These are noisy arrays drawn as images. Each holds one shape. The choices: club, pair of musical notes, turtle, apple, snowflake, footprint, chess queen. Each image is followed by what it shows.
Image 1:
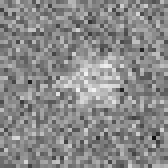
turtle
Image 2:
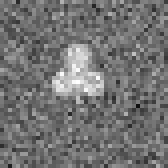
club
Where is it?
centre
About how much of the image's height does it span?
a third
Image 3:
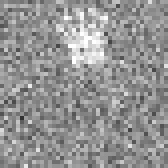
chess queen
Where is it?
top middle
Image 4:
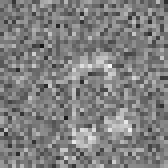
pair of musical notes
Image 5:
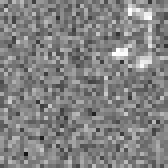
pair of musical notes
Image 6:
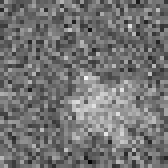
turtle
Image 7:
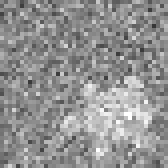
turtle
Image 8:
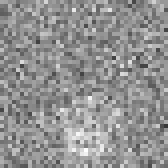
chess queen
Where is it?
bottom middle
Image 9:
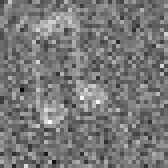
pair of musical notes
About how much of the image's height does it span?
two thirds
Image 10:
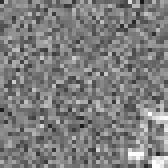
pair of musical notes
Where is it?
bottom right
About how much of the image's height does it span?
a third
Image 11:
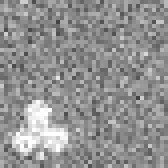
club
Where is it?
bottom left
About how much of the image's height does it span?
a third
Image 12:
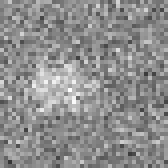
turtle
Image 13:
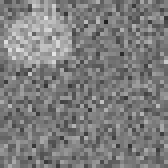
apple
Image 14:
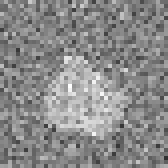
apple
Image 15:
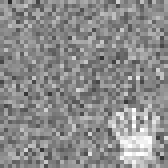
chess queen
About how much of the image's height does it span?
a third
